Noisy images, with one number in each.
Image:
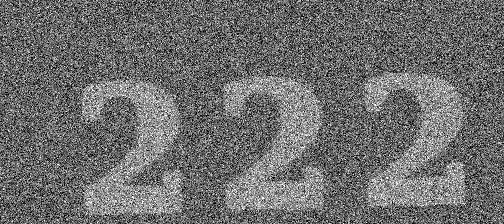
222
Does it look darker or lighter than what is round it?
lighter
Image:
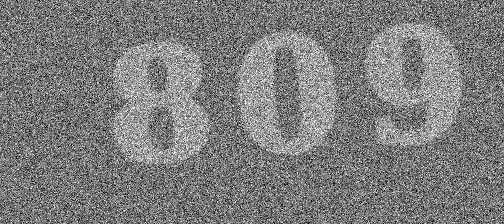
809
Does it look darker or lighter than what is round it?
lighter
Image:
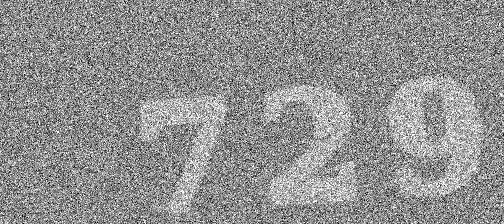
729
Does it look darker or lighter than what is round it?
lighter
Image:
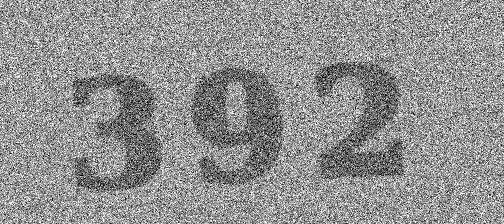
392
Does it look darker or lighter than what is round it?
darker
